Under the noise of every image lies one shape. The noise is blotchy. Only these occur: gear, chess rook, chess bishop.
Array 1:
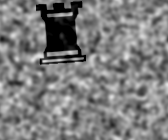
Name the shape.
chess rook
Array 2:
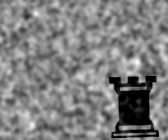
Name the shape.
chess rook
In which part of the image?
bottom right
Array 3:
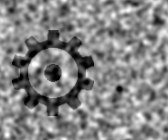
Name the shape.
gear
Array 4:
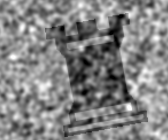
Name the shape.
chess rook
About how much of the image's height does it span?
nearly all
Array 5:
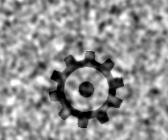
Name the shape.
gear
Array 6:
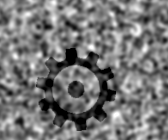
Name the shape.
gear
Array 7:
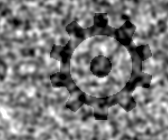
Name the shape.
gear
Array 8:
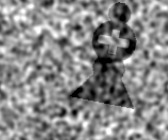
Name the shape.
chess bishop
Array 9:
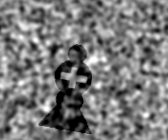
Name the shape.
chess bishop
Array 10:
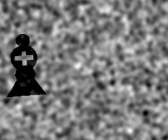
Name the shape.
chess bishop
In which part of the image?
middle left
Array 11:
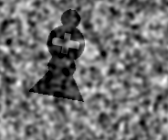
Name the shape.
chess bishop
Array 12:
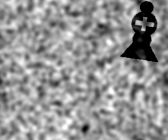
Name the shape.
chess bishop
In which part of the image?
top right
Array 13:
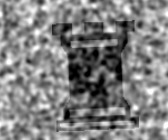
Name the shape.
chess rook
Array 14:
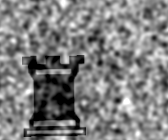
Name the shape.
chess rook
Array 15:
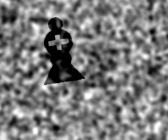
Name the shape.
chess bishop
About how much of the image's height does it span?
half
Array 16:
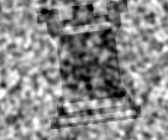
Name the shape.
chess rook
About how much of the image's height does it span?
nearly all
